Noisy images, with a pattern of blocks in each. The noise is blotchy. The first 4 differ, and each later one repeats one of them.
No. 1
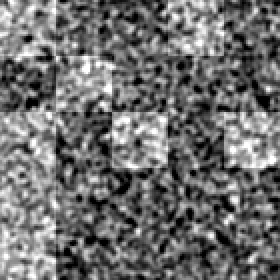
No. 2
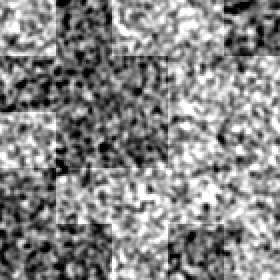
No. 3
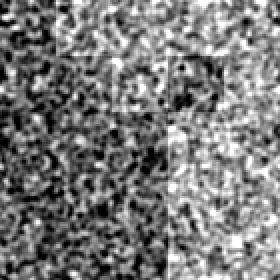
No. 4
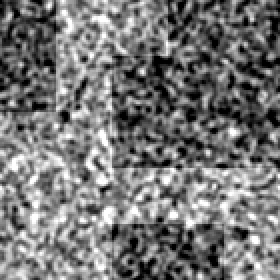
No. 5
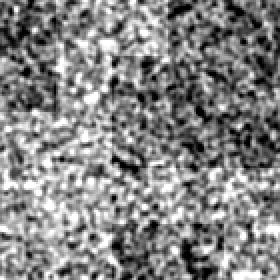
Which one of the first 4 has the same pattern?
4
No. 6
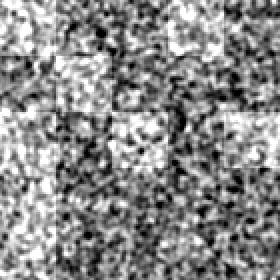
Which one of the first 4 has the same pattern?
1
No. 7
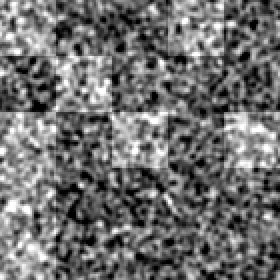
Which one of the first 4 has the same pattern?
1
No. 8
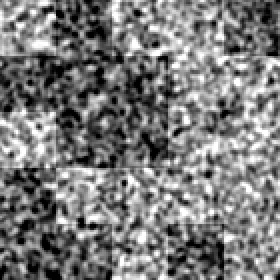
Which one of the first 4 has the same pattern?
2
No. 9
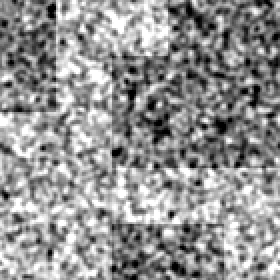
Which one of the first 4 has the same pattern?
4
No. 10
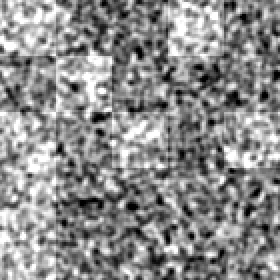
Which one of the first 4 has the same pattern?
1
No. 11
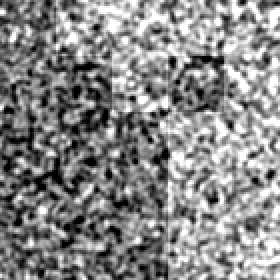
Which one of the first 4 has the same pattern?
3
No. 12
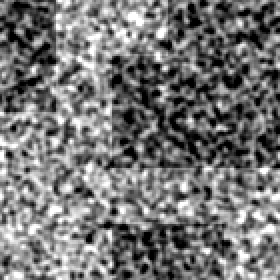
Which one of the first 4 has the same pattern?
4
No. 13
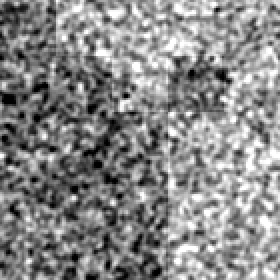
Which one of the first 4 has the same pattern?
3
